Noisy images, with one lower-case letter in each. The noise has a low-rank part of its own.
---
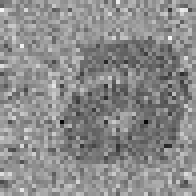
a
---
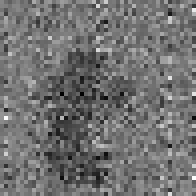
t
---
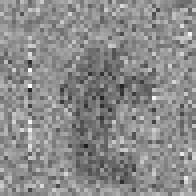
t
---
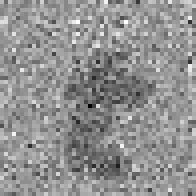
t
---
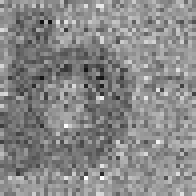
b
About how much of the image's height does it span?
nearly all
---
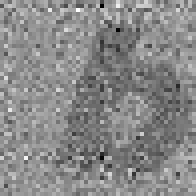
b
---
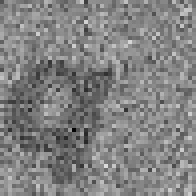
q
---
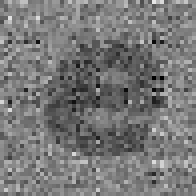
e
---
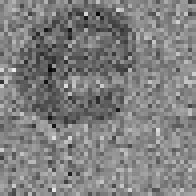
e
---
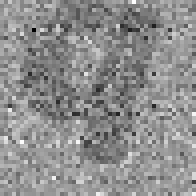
q
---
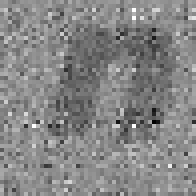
n
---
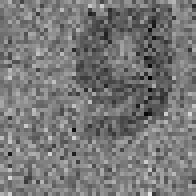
g
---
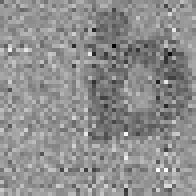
b
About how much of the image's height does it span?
two thirds
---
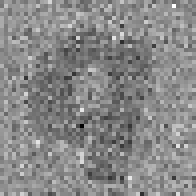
q
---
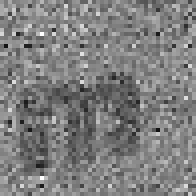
m
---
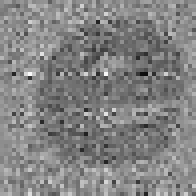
e
